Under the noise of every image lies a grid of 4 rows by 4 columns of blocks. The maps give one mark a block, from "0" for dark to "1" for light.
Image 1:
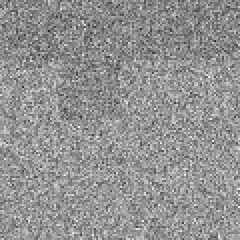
0 0 0 0
1 0 1 1
1 1 1 1
1 1 1 1
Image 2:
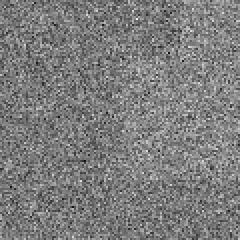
0 0 0 1
0 0 1 1
0 0 1 1
0 0 0 0
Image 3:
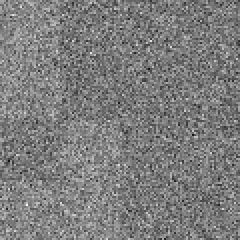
1 0 0 0
1 0 0 0
0 1 0 0
1 1 0 0
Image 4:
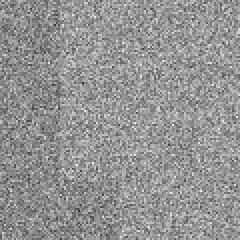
0 1 1 1
0 1 1 1
0 1 1 1
0 0 1 1
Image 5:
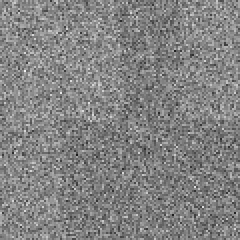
1 1 0 1
1 1 0 1
1 0 0 0
1 0 0 0
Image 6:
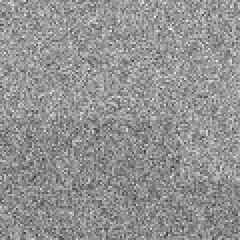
1 1 1 1
1 1 1 1
0 0 0 1
0 0 0 0
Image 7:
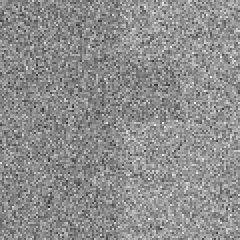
0 0 1 1
0 0 0 1
0 0 1 1
0 0 1 1
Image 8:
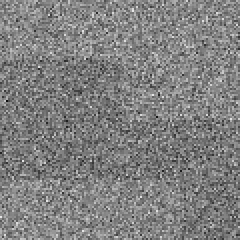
1 1 1 1
0 0 1 1
0 0 0 0
1 1 1 0
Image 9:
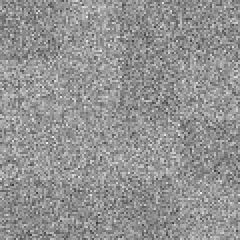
0 1 0 0
1 1 0 1
1 1 1 0
0 0 0 1
